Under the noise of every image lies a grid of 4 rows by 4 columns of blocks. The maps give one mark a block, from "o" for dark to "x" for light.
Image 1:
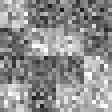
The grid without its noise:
x o o o
o x x o
o o o x
x o x x
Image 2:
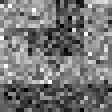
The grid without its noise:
x x o x
x o o x
x x x x
o o o o
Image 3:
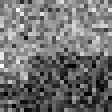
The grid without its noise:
x x x x
x x x x
x o o o
o o o o
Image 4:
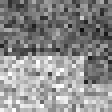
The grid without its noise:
o o o o
o o o o
x x x o
x x x x
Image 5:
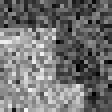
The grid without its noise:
o o o o
x x o o
x x o o
x x x o
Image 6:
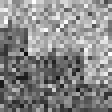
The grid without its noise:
x x x x
o x x x
o o o x
o o o o
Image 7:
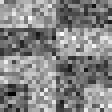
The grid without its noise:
x x o o
o o x x
x x o o
o x o x
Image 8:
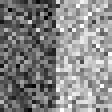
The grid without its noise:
o o x x
o o x x
o o x x
o o x x
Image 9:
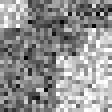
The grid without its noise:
x o o o
o o o x
o o x x
o o x x
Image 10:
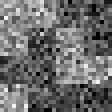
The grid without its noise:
x x o o
x o x o
o o x x
x o o o
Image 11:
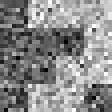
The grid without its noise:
o x x x
o o o x
o o x x
o x x o
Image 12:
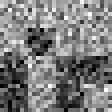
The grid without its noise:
x x x x
x o x x
o x o o
o x o x
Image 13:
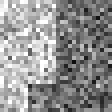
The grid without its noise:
x x o o
x x o o
x x o o
x o o o
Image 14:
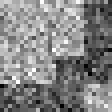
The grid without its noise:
x x x o
x x x o
x x o o
o o o x
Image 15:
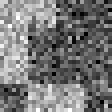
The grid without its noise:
x x o o
x o o o
x o o o
o x x o
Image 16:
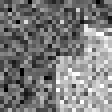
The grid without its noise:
o o o o
o o o x
o o x x
o o x x
